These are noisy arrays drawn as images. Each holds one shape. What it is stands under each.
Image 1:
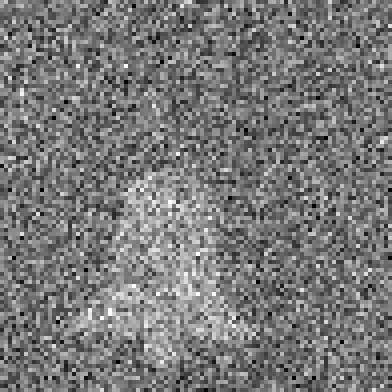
bell
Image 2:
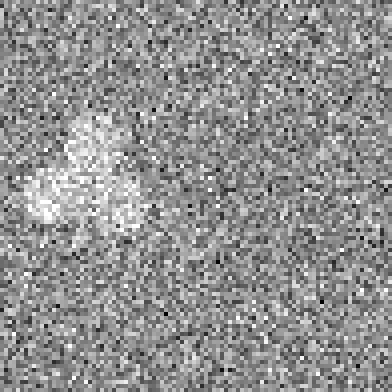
club
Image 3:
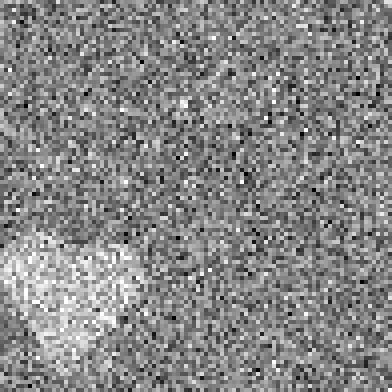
heart
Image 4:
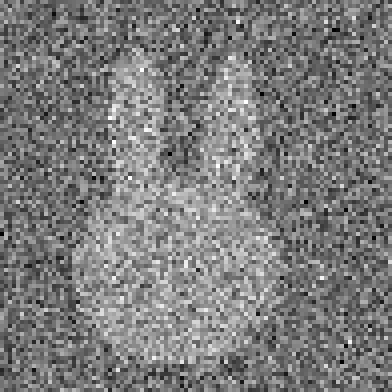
rabbit's head
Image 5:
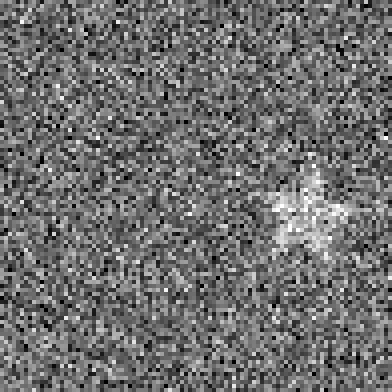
star
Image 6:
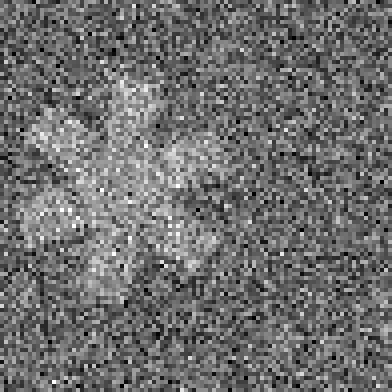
asterisk
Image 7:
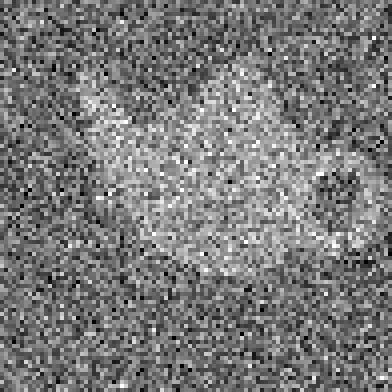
teapot
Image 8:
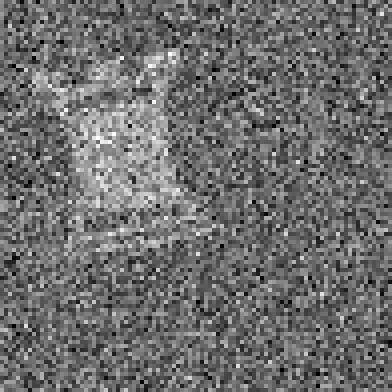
chess rook
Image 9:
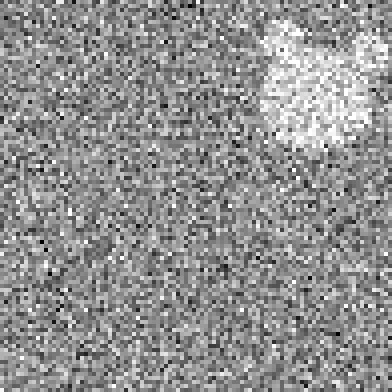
bear's head
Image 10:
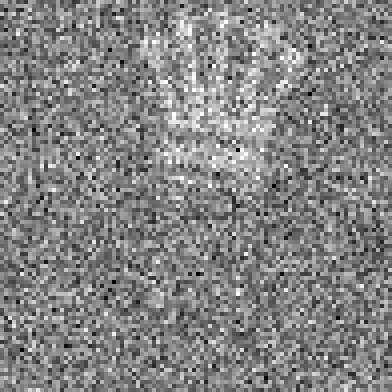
chess queen
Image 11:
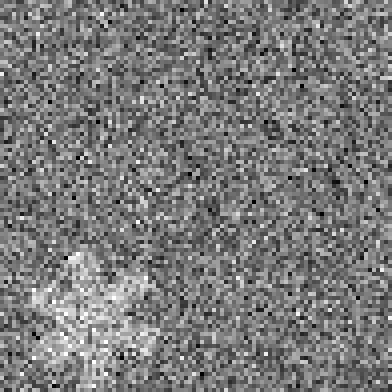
asterisk
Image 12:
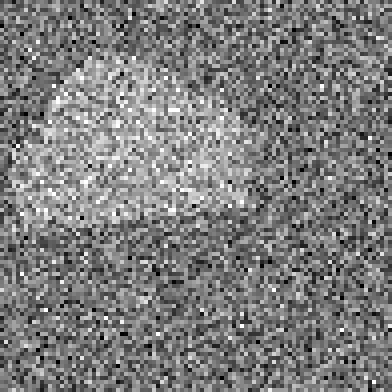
cloud
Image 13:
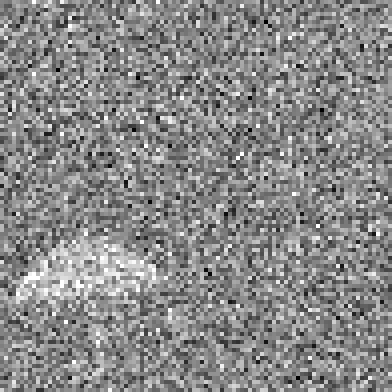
umbrella
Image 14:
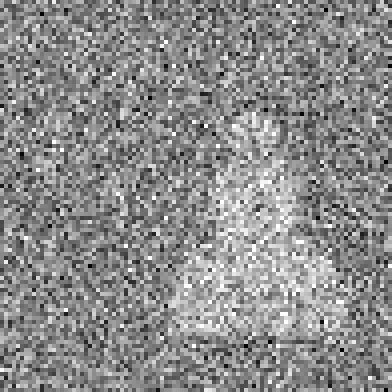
chess pawn
